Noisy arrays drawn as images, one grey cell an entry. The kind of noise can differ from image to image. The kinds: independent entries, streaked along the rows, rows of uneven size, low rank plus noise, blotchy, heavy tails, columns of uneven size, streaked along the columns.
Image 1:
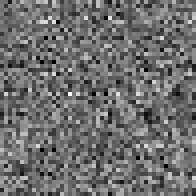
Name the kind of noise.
low rank plus noise
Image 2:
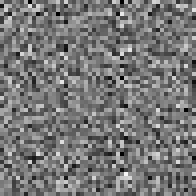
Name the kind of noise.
low rank plus noise
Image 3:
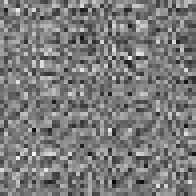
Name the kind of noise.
low rank plus noise
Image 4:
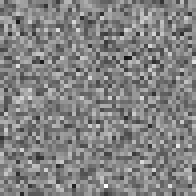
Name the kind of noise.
low rank plus noise
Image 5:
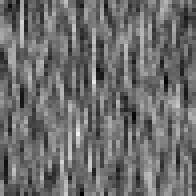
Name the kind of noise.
streaked along the columns
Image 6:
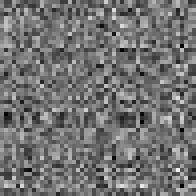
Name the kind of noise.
low rank plus noise
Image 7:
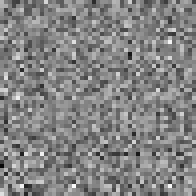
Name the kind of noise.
low rank plus noise
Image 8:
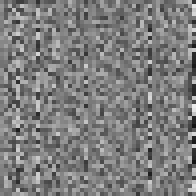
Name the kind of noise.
columns of uneven size
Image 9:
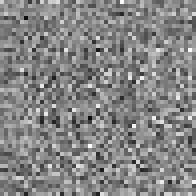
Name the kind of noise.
low rank plus noise
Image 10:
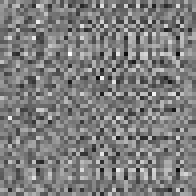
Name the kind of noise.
low rank plus noise
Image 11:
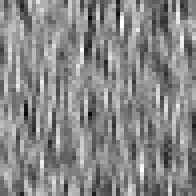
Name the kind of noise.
streaked along the columns
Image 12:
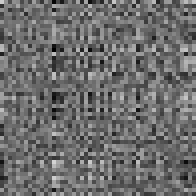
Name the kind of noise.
low rank plus noise
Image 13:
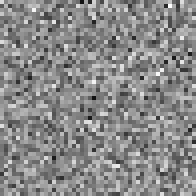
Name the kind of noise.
independent entries
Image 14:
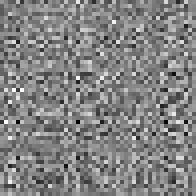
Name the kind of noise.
low rank plus noise
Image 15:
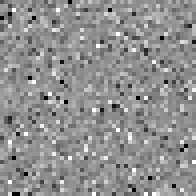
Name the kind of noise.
heavy tails
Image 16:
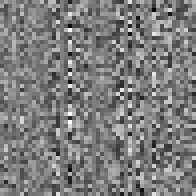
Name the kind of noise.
columns of uneven size
